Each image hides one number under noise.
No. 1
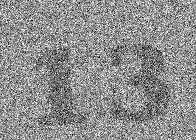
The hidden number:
13
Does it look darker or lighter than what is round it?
darker
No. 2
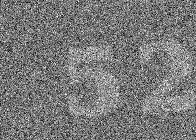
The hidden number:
52
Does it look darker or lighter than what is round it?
lighter
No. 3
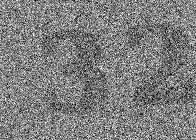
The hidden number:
32
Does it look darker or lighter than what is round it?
darker
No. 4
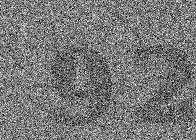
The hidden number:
92
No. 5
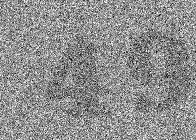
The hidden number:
49
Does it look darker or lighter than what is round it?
darker
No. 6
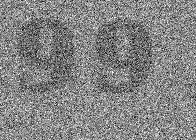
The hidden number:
99
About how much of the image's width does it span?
two thirds
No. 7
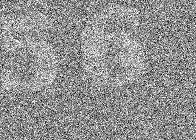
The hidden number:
56
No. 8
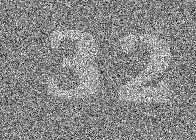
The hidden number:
32
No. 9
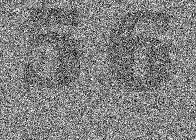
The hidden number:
56
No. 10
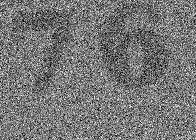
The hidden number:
76
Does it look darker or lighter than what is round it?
darker
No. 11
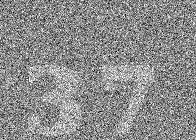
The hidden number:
37
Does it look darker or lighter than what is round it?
lighter
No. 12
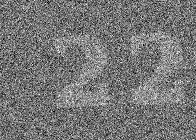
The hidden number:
22
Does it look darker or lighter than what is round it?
lighter
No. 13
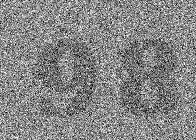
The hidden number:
98
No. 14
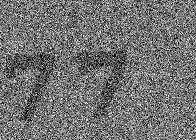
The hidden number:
77
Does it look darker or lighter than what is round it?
darker
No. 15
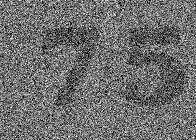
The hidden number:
75
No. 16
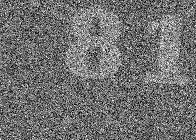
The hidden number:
81
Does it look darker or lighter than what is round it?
lighter
